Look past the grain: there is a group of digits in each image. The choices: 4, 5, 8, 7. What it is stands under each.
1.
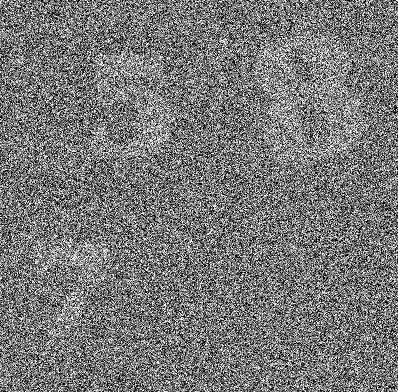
top left: 5; top right: 8; bottom left: 7
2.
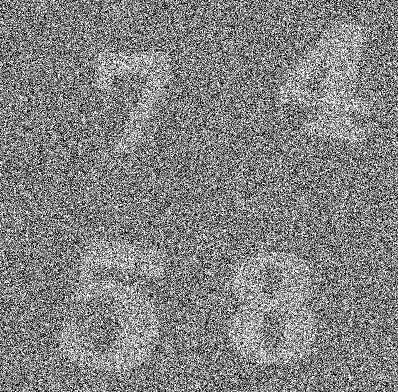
top left: 7; top right: 4; bottom left: 5; bottom right: 8
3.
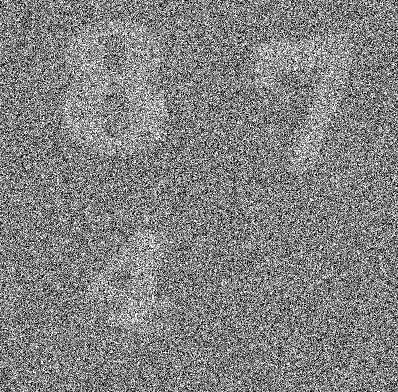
top left: 8; top right: 7; bottom left: 4
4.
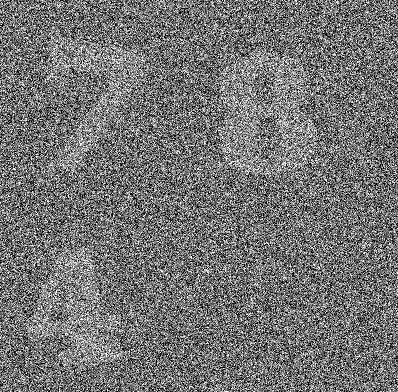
top left: 7; top right: 8; bottom left: 4
